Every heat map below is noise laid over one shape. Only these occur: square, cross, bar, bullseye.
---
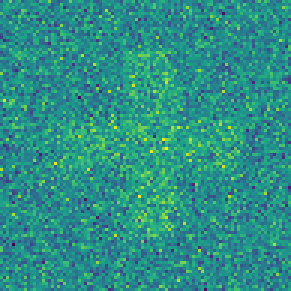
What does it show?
light cross
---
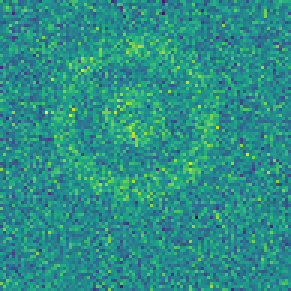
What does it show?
light bullseye
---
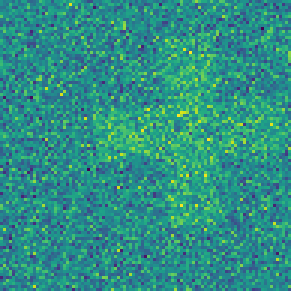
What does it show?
light cross
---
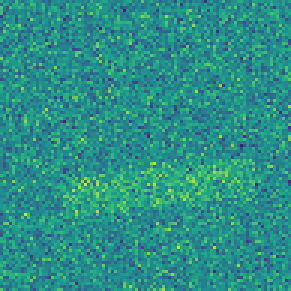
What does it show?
light bar
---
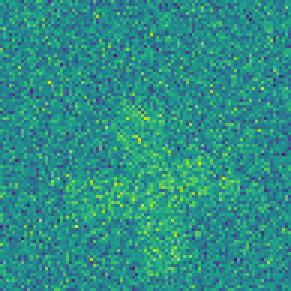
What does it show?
light cross
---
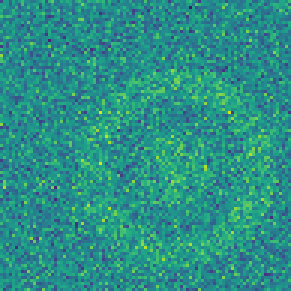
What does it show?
light bullseye
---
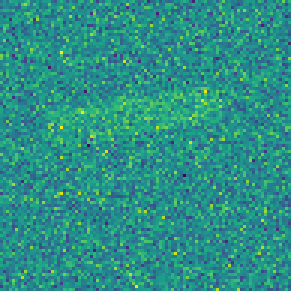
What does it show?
light bar
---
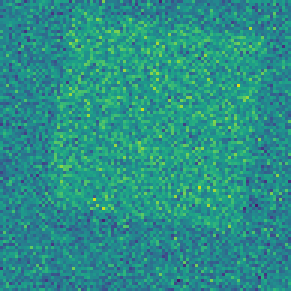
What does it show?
light square
